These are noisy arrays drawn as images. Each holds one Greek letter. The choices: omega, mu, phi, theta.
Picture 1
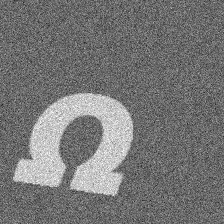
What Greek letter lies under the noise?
omega
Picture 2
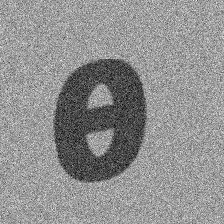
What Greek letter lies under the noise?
theta
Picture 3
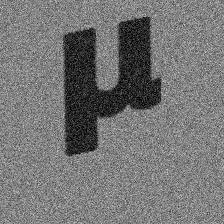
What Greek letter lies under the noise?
mu
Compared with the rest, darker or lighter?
darker
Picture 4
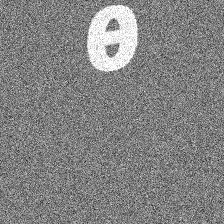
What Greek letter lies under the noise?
theta
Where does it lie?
top middle
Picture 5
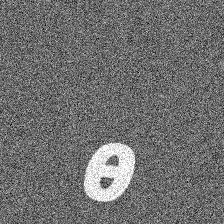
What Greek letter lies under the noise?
theta
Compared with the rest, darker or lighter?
lighter
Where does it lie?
bottom middle
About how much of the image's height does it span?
a quarter
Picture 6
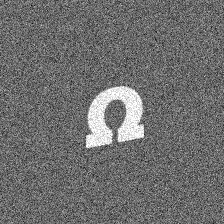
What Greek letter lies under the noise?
omega
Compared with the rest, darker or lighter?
lighter
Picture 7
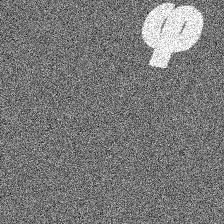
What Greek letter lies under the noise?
phi
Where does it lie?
top right
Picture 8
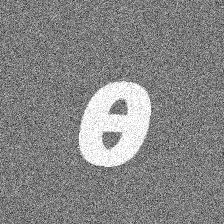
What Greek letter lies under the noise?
theta
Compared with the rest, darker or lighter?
lighter
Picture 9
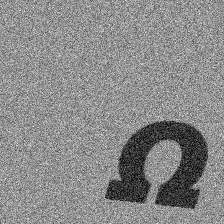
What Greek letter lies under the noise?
omega
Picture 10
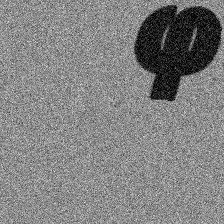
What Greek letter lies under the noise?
phi
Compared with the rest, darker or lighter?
darker
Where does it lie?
top right
